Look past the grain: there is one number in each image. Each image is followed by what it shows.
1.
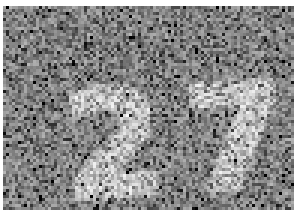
27
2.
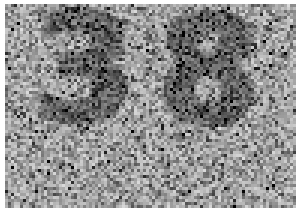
38
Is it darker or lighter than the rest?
darker
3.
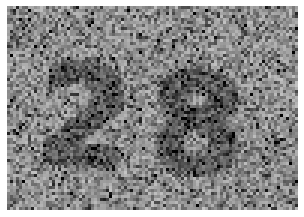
28
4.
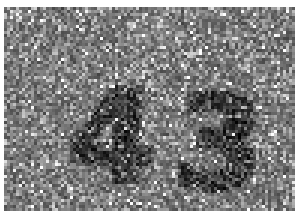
43
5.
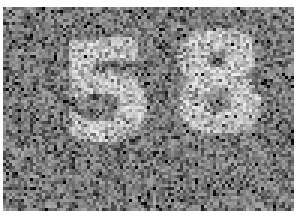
58
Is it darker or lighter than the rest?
lighter
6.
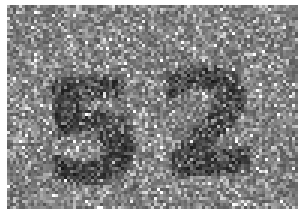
52
